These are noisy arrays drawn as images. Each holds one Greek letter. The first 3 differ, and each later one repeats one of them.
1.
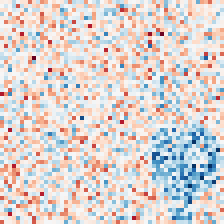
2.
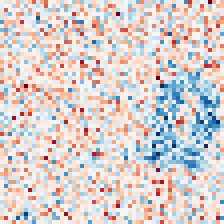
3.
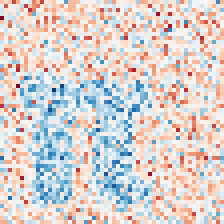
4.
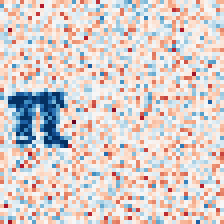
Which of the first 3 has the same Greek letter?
3
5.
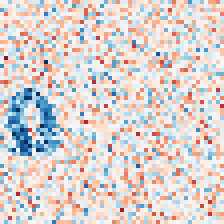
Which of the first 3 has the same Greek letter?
2
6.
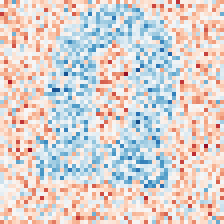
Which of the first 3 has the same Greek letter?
2
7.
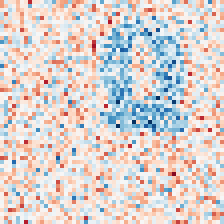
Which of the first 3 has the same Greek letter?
2
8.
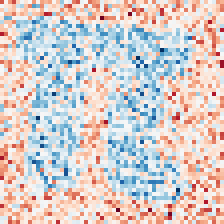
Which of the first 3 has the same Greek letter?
3
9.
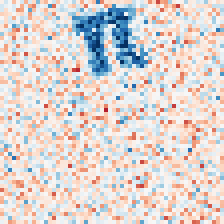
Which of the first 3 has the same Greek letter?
3
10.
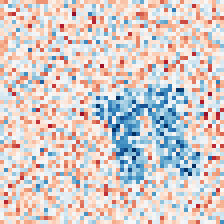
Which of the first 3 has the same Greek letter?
3
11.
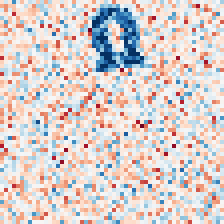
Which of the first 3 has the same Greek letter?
2
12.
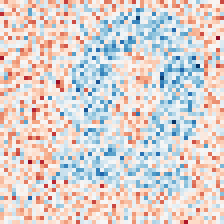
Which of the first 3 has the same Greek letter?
2
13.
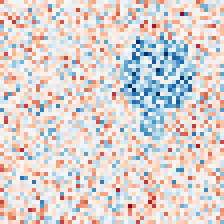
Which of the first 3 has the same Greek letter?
1
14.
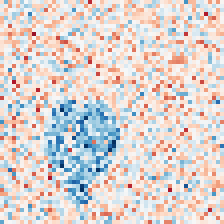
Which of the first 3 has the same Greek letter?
1
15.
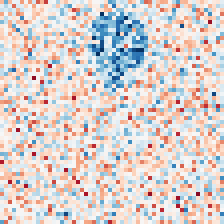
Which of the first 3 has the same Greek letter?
1
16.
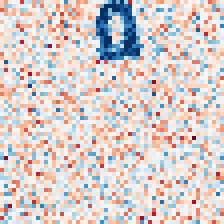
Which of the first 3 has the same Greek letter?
2
